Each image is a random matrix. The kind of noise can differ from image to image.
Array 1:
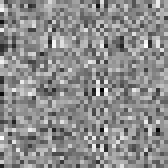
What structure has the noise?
low rank plus noise
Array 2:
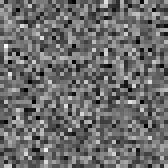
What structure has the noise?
independent entries
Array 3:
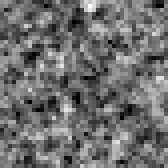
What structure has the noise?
blotchy
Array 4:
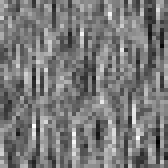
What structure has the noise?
streaked along the columns
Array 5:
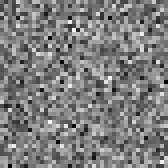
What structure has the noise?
independent entries
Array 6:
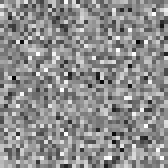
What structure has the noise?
independent entries
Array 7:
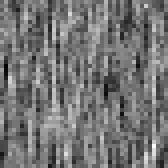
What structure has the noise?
streaked along the columns
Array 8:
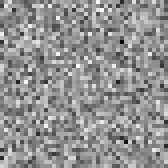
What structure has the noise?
independent entries
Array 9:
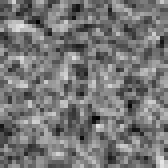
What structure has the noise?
blotchy
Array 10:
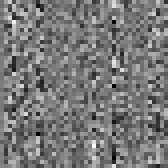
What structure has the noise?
columns of uneven size
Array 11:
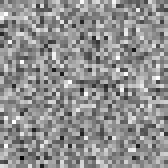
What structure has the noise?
independent entries
